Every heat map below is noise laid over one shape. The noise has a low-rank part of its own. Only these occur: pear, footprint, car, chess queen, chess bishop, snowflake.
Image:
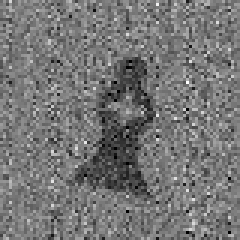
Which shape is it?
chess bishop
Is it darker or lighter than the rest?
darker
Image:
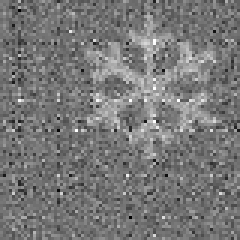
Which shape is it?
snowflake
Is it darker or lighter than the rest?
lighter
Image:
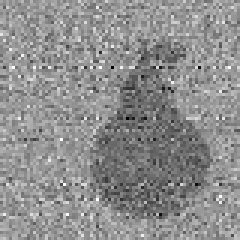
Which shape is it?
pear
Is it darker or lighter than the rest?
darker
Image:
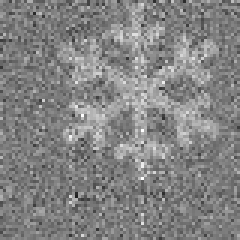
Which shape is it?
snowflake
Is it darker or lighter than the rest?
lighter
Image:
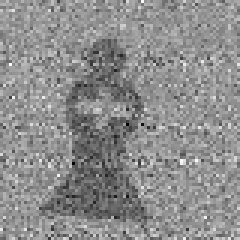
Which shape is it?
chess bishop
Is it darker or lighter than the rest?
darker
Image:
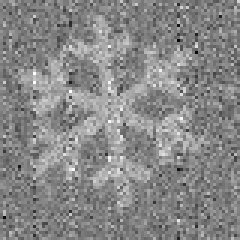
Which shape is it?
snowflake
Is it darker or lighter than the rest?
lighter
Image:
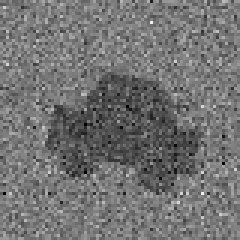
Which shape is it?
car
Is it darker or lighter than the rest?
darker
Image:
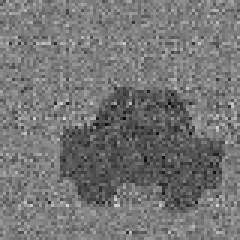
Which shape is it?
car
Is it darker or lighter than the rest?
darker
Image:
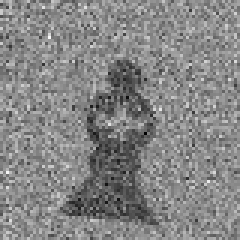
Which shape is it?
chess bishop
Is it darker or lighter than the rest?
darker
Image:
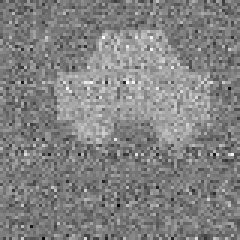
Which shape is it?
car
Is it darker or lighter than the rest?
lighter
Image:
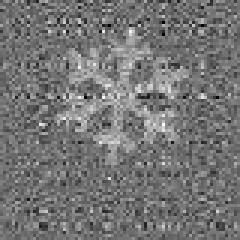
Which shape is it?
snowflake
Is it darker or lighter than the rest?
lighter
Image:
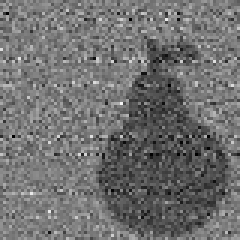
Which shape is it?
pear
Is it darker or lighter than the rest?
darker
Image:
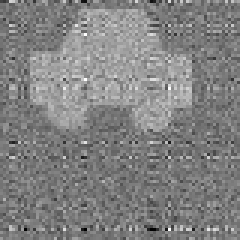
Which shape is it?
car
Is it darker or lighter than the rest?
lighter
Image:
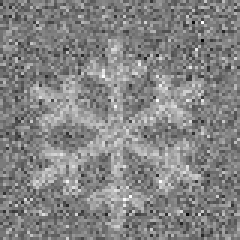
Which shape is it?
snowflake
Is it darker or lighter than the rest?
lighter
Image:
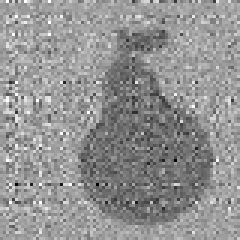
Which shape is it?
pear
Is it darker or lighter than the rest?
darker
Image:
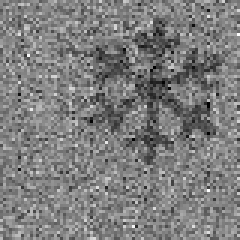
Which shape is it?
snowflake
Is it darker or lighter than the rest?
darker
